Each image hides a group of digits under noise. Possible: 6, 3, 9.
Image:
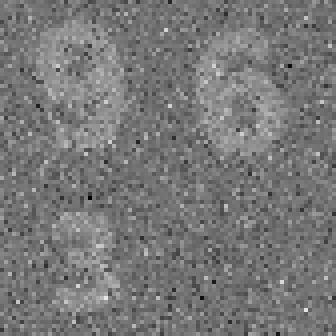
top left: 9; top right: 6; bottom left: 3
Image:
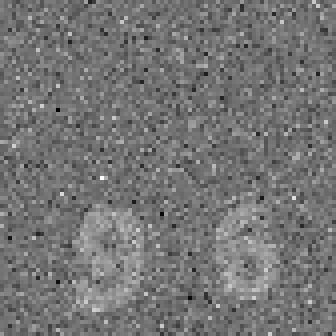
bottom left: 9; bottom right: 6
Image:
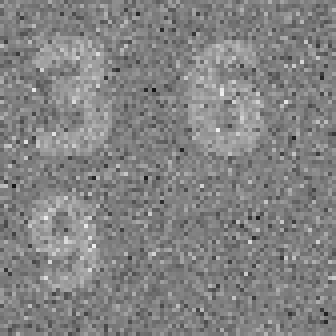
top left: 3; top right: 6; bottom left: 9
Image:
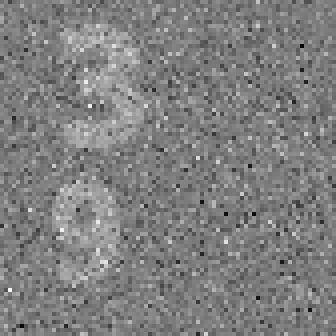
top left: 3; bottom left: 9
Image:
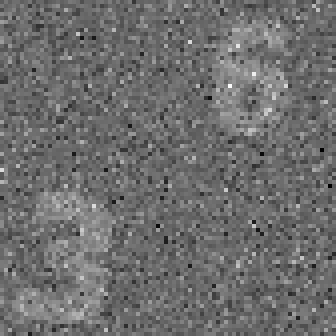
top right: 6; bottom left: 3
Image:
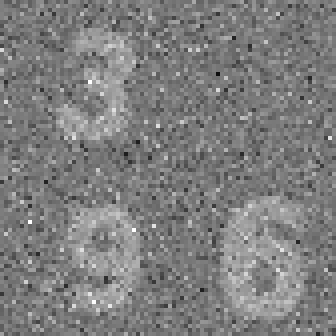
top left: 3; bottom left: 9; bottom right: 6
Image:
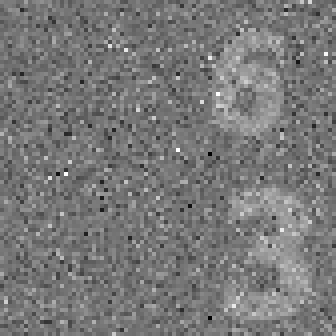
top right: 6; bottom right: 3
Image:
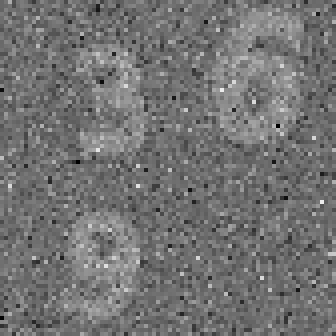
top left: 3; top right: 6; bottom left: 9
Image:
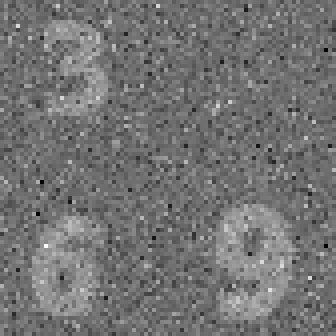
top left: 3; bottom left: 6; bottom right: 9
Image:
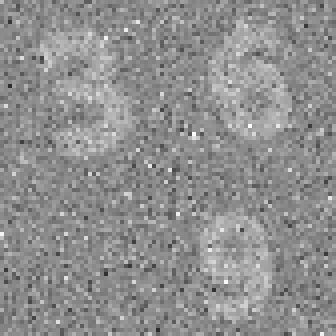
top left: 3; top right: 6; bottom right: 9
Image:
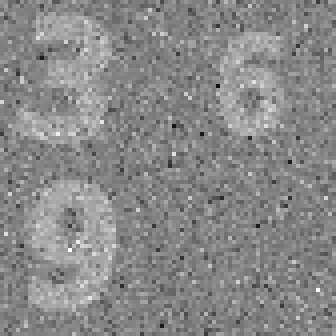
top left: 3; top right: 6; bottom left: 9
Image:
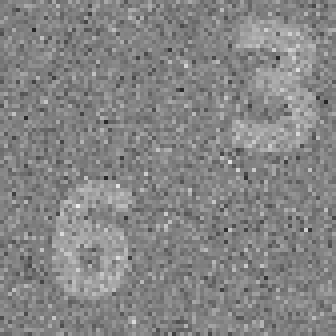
top right: 3; bottom left: 6
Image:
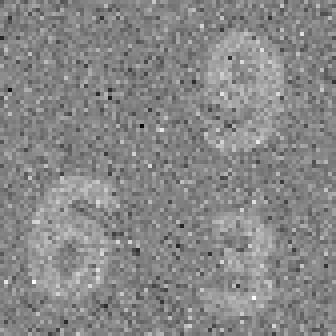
top right: 9; bottom left: 6; bottom right: 3
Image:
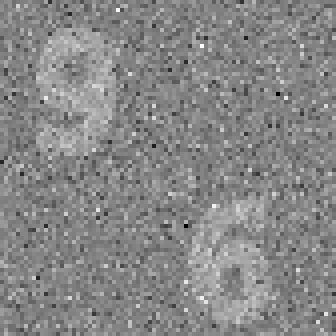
top left: 9; bottom right: 6
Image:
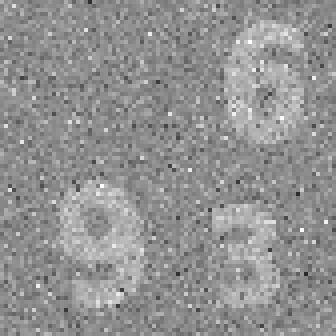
top right: 6; bottom left: 9; bottom right: 3
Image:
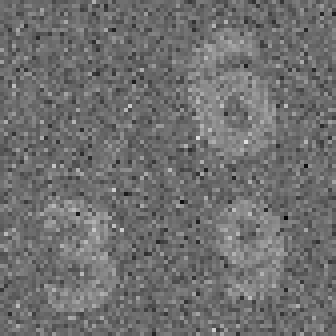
top right: 6; bottom left: 3; bottom right: 9
